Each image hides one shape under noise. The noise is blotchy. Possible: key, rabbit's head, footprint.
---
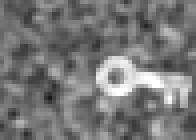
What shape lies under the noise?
key
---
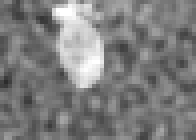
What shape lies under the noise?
footprint
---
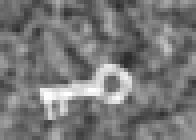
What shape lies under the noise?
key
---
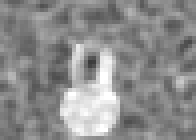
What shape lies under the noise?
rabbit's head
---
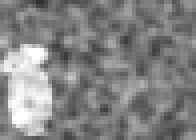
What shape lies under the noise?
footprint
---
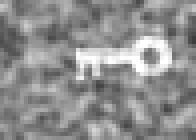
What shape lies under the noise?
key
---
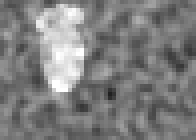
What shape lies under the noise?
footprint
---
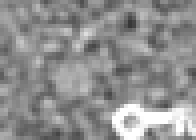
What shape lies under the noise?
key
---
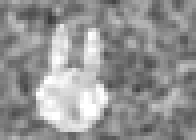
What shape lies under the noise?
rabbit's head
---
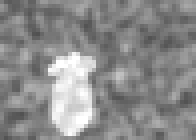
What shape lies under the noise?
footprint
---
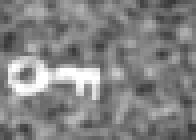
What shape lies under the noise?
key
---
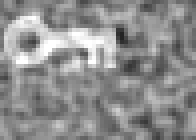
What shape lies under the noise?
key
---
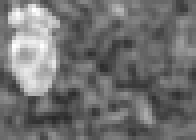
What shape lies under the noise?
footprint
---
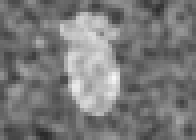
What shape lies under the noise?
footprint
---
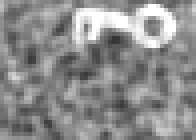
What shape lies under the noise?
key
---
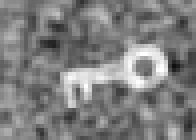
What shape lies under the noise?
key
